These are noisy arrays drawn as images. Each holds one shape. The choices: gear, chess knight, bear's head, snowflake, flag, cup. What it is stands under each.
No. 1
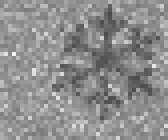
snowflake
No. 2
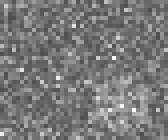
snowflake
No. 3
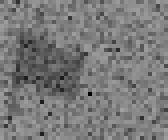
flag
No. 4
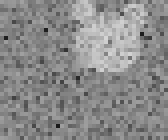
bear's head
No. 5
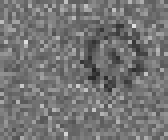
gear
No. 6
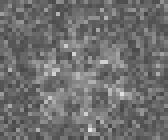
snowflake
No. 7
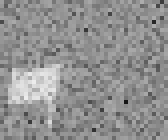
flag
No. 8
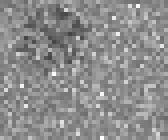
snowflake
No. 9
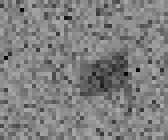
flag
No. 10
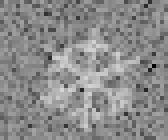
snowflake
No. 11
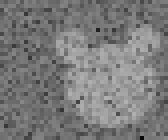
bear's head
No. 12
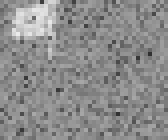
flag
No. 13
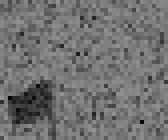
flag
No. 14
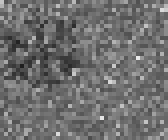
snowflake
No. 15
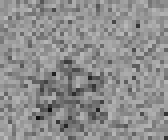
snowflake
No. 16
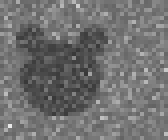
bear's head
